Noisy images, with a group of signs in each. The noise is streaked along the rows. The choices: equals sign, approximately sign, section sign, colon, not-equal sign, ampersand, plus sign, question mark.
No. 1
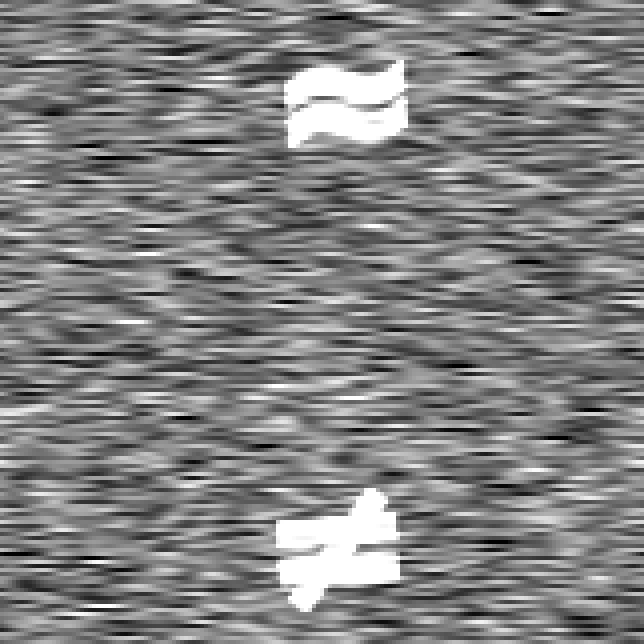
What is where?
top middle: approximately sign; bottom middle: not-equal sign
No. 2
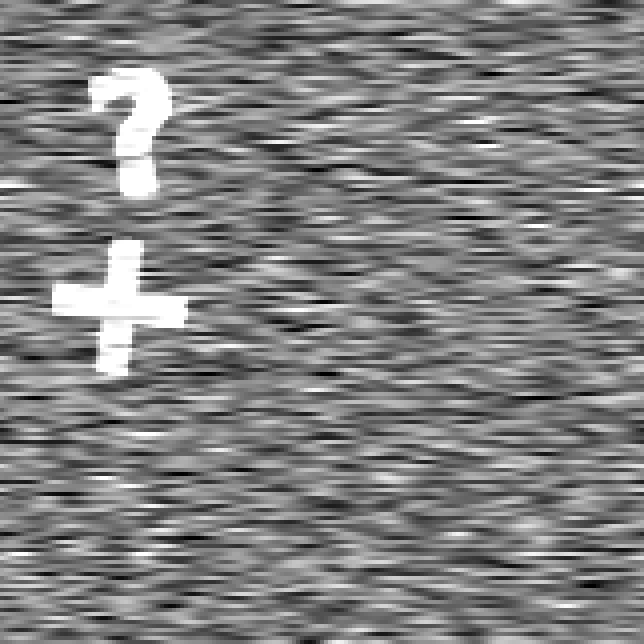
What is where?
top left: question mark; middle left: plus sign
